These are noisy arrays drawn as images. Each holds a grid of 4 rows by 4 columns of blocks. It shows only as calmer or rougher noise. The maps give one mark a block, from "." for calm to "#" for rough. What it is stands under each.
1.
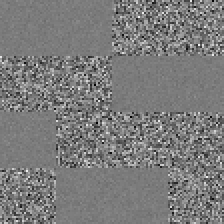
..##
##..
.###
#..#
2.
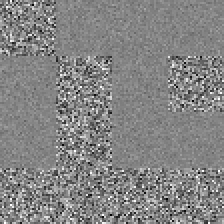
#...
.#.#
.#..
####
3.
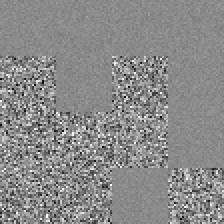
....
#.#.
###.
##.#
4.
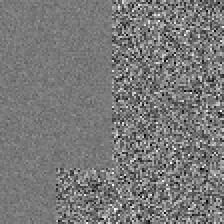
..##
..##
..##
.###
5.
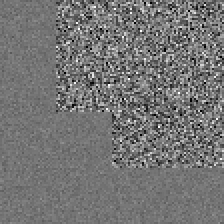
.###
.###
..##
....
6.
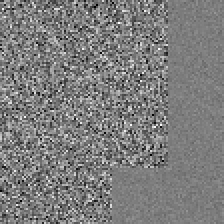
###.
###.
###.
##..
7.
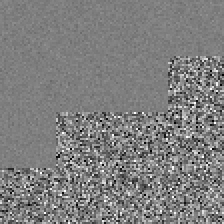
....
...#
.###
####
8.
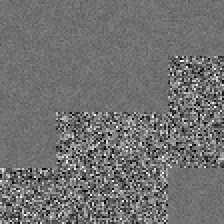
....
...#
.###
###.
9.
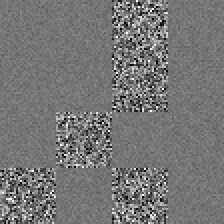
..#.
..#.
.#..
#.#.
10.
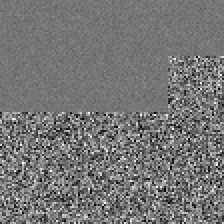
....
...#
####
####
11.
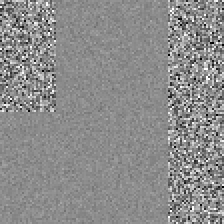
#..#
#..#
...#
...#
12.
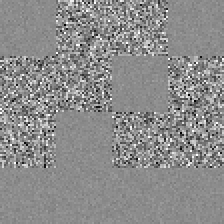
.##.
##.#
#.##
....
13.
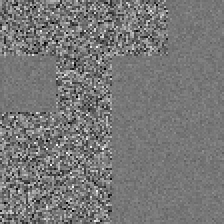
###.
.#..
##..
##..
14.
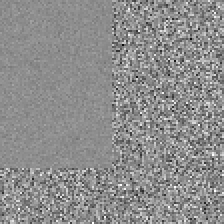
..##
..##
..##
####
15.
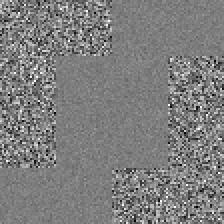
##..
#..#
#..#
..##
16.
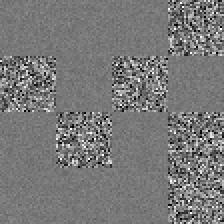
...#
#.#.
.#.#
...#
